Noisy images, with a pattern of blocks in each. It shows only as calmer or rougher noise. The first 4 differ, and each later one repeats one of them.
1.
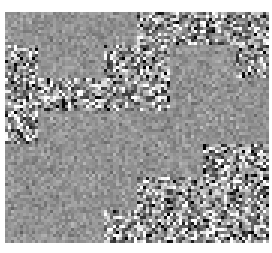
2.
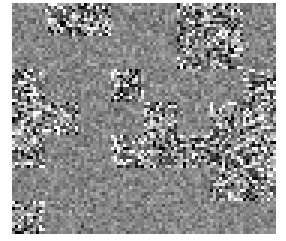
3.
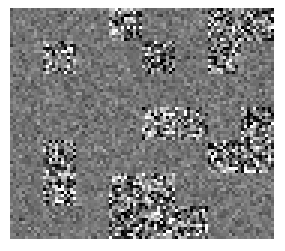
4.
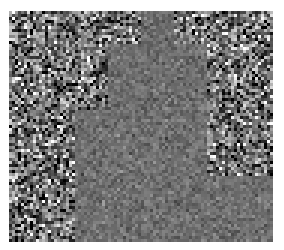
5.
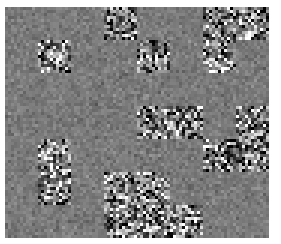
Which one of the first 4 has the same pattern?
3
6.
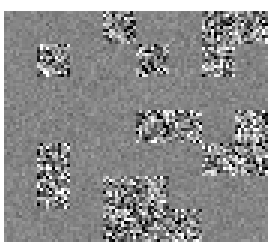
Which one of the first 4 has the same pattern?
3
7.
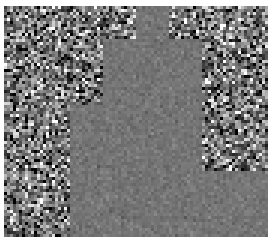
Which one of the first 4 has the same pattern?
4
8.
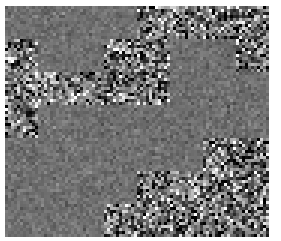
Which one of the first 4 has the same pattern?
1
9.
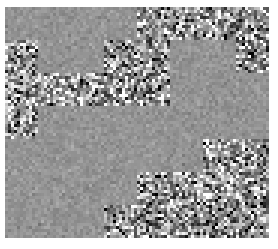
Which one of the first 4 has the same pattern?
1
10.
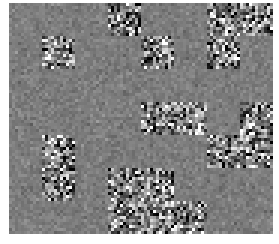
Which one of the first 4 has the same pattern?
3
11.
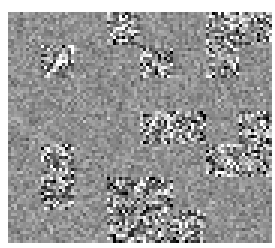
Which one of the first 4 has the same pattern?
3
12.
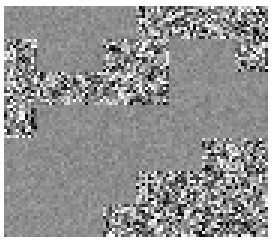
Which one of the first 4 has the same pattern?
1
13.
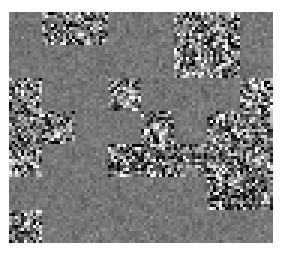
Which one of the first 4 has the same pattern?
2
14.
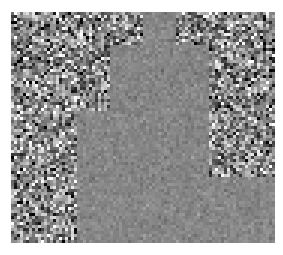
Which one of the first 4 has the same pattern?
4
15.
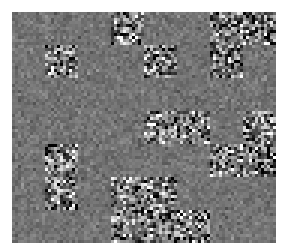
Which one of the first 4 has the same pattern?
3
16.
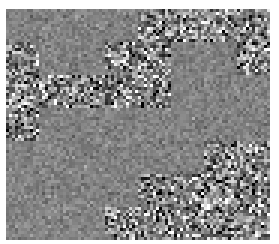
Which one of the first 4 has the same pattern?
1
